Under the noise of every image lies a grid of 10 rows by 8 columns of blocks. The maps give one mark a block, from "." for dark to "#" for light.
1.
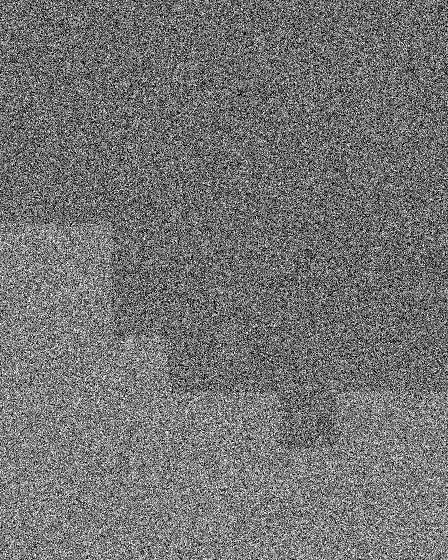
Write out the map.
. . . . . . . .
. . . . . . . .
. . . . . . . .
. . . . . . . .
# # . . . . . .
# # . . . . . .
# # # . . . . .
# # # # # . # #
# # # # # # # #
# # # # # # # #
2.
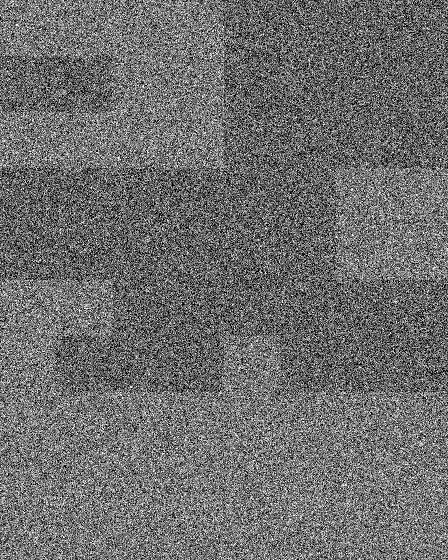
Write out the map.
# # # # . . . .
. . # # . . . .
# # # # . . . .
. . . . . . # #
. . . . . . # #
# # . . . . . .
# . . . # . . .
# # # # # # # #
# # # # # # # #
# # # # # # # #
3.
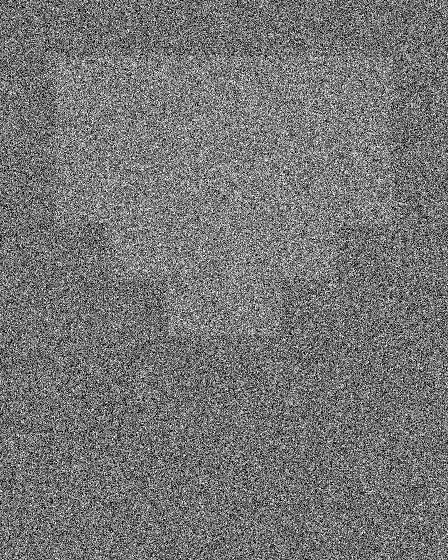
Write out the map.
. . . . . . . .
. # # # # # # .
. # # # # # # .
. # # # # # # .
. . # # # # . .
. . . # # . . .
. . . . . . . .
. . . . . . . .
. . . . . . . .
. . . . . . . .
